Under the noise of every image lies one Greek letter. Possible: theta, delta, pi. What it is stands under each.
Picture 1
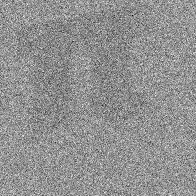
dark pi
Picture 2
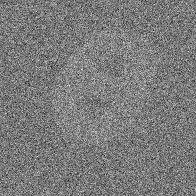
light theta
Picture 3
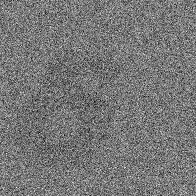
dark delta
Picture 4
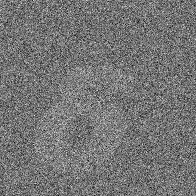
light delta
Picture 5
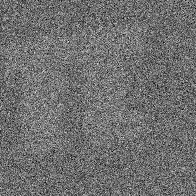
light pi
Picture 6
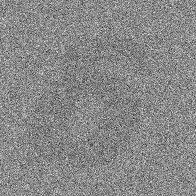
dark delta
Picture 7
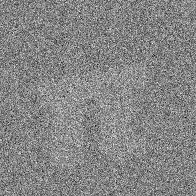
light pi
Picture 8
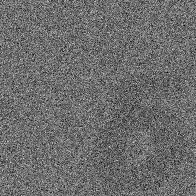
dark delta
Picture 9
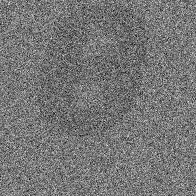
dark theta
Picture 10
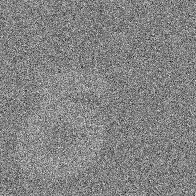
light delta
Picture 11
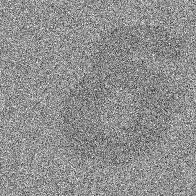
dark delta
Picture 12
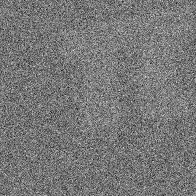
light pi
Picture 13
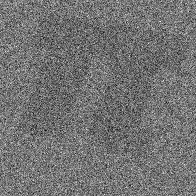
dark pi
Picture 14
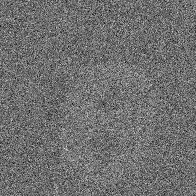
light theta
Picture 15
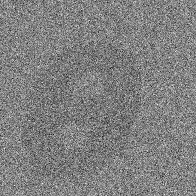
dark theta
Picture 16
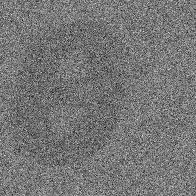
dark theta
